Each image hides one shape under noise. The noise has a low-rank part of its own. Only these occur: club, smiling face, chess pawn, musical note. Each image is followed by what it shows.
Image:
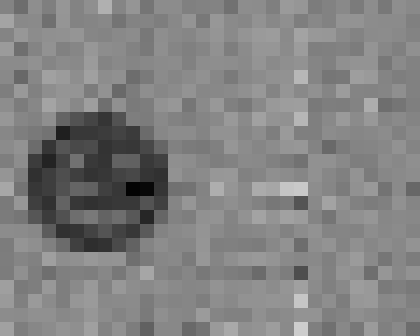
smiling face
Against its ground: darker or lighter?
darker
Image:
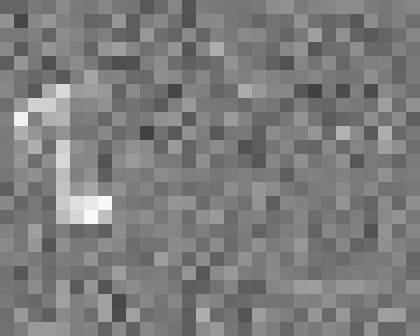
musical note
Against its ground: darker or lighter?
lighter
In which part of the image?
middle left
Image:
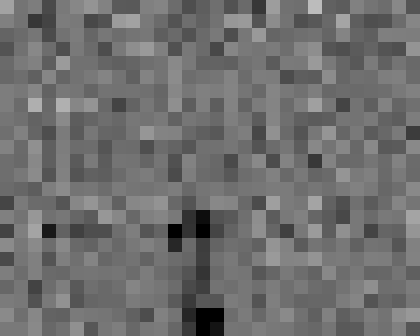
musical note
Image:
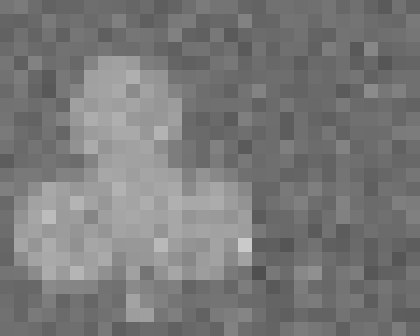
club
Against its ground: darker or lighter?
lighter
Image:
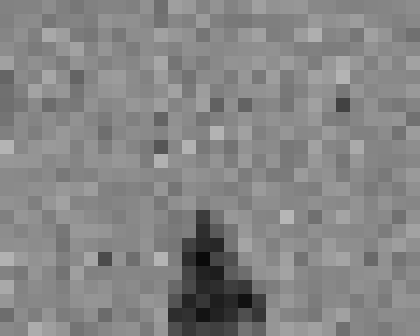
chess pawn
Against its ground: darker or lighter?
darker
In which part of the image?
bottom middle
